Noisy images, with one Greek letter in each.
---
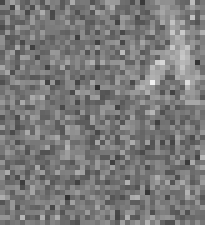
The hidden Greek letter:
lambda
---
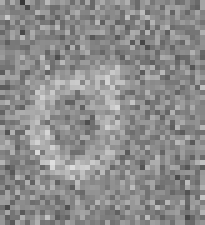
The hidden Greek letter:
sigma
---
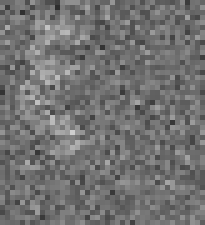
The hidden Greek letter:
xi
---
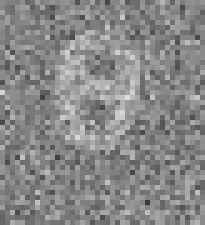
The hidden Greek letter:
theta
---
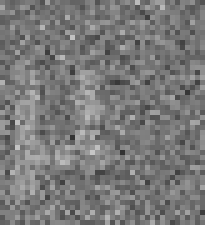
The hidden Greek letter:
mu
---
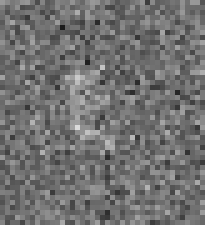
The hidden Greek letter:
xi
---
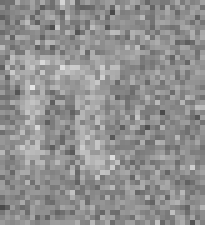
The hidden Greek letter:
pi
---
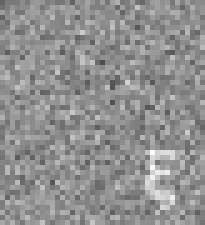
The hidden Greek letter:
xi
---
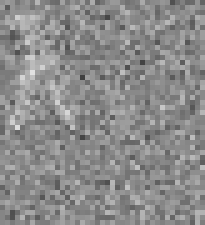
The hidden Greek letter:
lambda
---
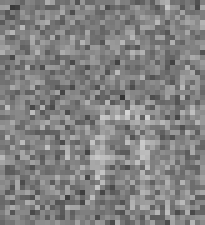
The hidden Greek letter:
eta
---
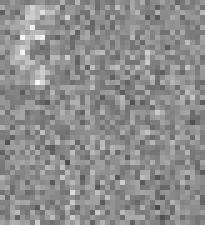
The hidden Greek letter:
xi
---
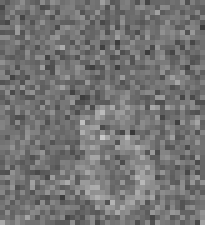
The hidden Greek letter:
delta
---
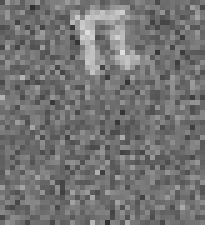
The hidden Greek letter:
pi
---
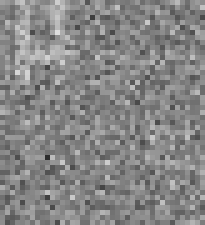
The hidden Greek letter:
mu
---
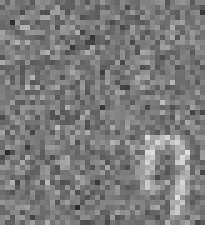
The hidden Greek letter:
eta
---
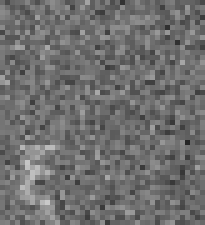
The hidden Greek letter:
xi
